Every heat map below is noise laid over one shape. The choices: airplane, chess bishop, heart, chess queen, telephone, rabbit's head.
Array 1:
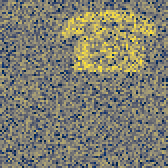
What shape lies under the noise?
telephone
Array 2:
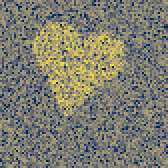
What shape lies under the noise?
heart
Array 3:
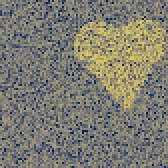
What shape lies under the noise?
heart
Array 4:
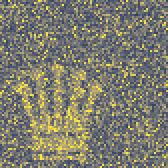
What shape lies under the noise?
chess queen
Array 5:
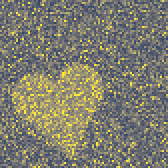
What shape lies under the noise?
heart
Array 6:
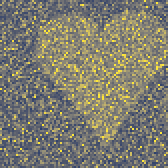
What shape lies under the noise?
heart
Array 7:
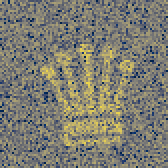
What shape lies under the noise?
chess queen
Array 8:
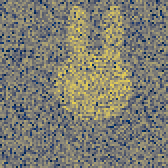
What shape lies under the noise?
rabbit's head
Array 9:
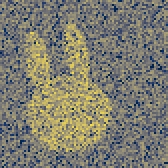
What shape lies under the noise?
rabbit's head
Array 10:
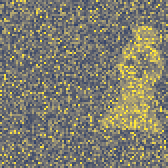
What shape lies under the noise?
chess bishop
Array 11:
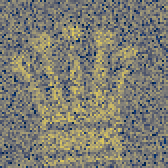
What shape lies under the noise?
chess queen
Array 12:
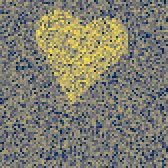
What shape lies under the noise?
heart
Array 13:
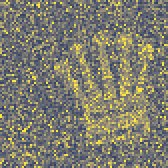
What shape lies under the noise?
chess queen
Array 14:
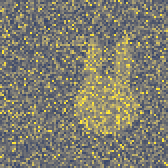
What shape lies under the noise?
rabbit's head
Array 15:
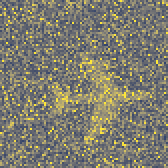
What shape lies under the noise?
airplane
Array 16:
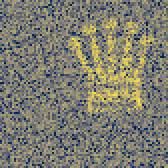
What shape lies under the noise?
chess queen
